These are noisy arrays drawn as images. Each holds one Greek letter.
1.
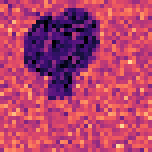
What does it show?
dark phi
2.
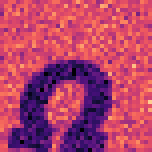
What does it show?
dark omega
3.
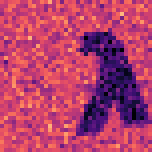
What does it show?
dark lambda
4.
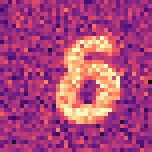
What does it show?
light delta
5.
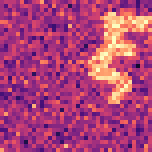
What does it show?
light xi
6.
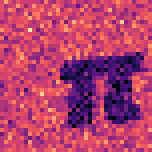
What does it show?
dark pi
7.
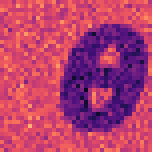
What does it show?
dark theta
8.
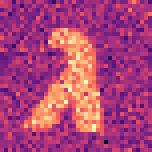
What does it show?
light lambda
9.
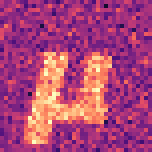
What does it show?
light mu
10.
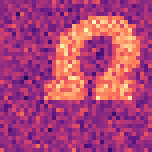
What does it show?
light omega
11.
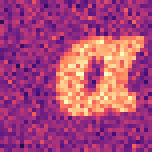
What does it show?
light alpha
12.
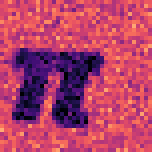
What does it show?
dark pi
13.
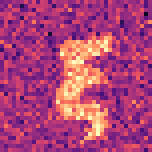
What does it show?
light xi
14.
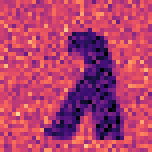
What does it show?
dark lambda
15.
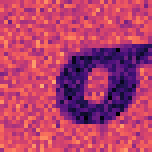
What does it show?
dark sigma
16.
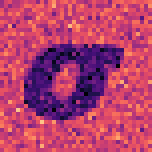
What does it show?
dark sigma
